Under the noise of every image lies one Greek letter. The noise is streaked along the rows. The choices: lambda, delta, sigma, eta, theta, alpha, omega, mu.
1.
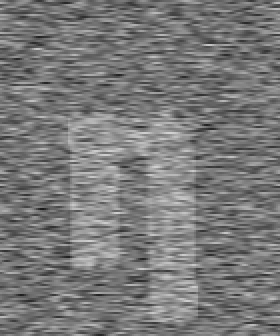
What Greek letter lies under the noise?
eta
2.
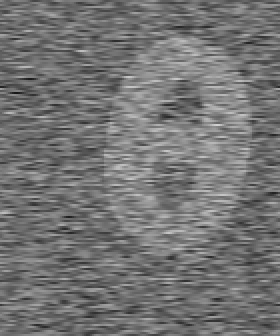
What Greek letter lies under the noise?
theta
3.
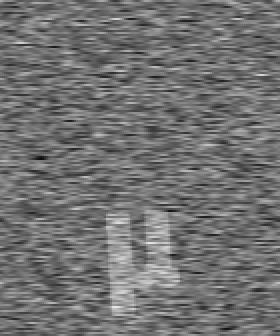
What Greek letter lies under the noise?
mu
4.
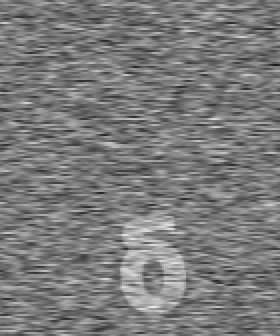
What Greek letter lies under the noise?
delta
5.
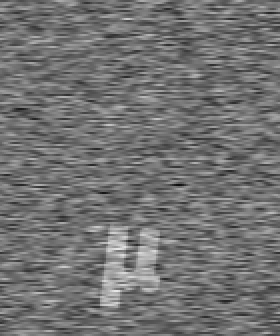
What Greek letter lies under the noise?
mu
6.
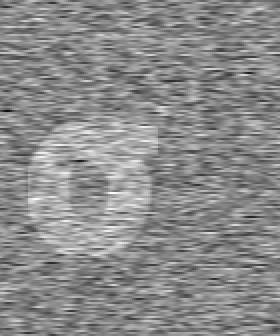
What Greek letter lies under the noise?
sigma
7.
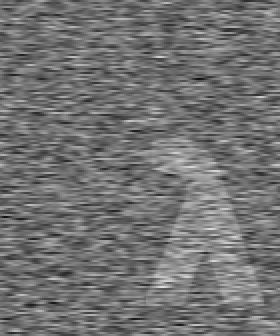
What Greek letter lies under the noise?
lambda
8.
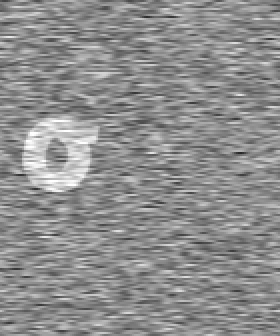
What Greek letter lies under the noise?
sigma
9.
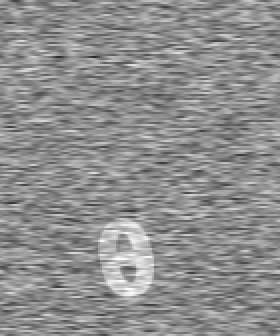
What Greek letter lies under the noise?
theta
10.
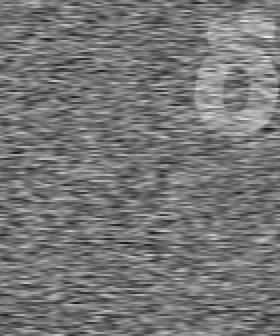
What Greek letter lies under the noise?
delta
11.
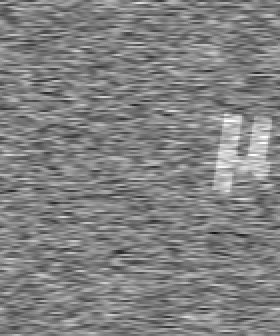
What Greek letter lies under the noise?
mu
